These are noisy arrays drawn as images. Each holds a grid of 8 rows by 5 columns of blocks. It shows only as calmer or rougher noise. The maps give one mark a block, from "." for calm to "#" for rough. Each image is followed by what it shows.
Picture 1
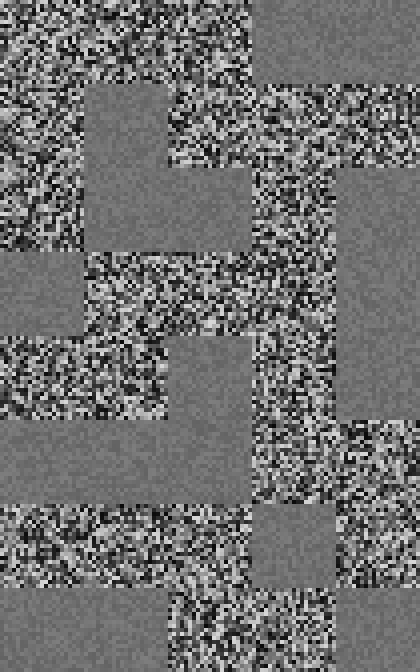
# # # . .
# . # # #
# . . # .
. # # # .
# # . # .
. . . # #
# # # . #
. . # # .
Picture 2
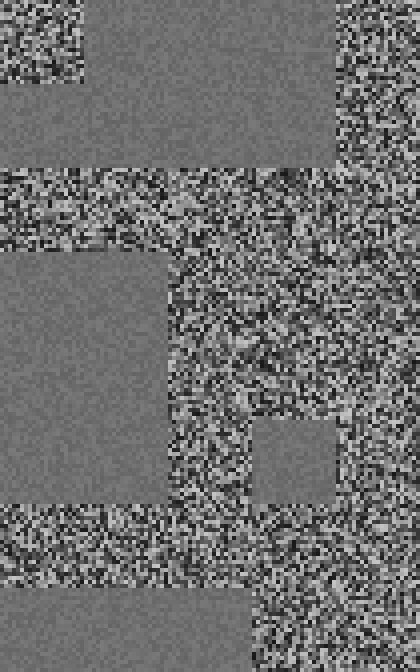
# . . . #
. . . . #
# # # # #
. . # # #
. . # # #
. . # . #
# # # # #
. . . # #
